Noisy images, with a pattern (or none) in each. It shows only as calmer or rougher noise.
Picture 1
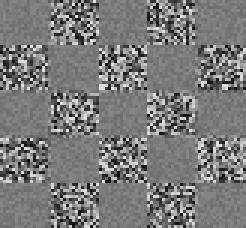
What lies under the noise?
a checkerboard
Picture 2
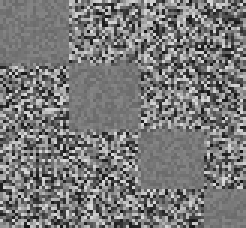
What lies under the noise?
blocks along the diagonal
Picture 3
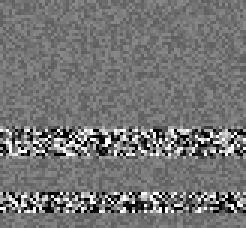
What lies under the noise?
bands of rows
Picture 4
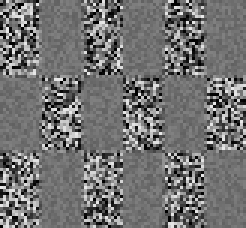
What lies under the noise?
a checkerboard
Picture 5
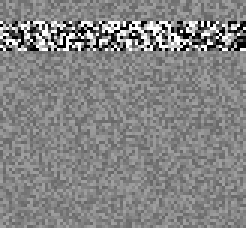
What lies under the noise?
one band of rows
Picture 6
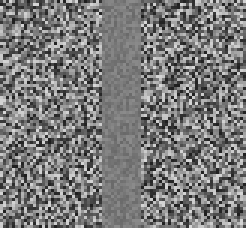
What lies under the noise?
one band of columns
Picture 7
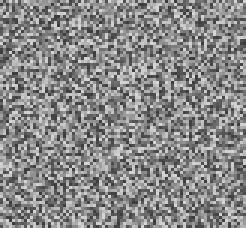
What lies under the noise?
only noise
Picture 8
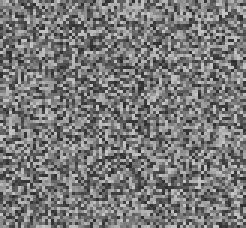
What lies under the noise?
only noise
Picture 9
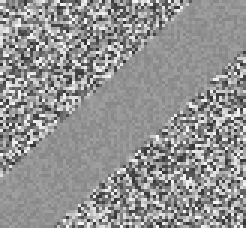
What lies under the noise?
a diagonal band
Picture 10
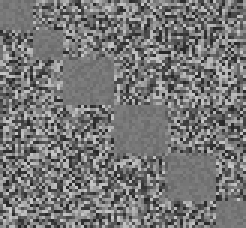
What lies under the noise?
blocks along the diagonal
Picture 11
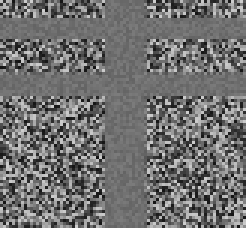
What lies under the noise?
bands of rows crossing bands of columns
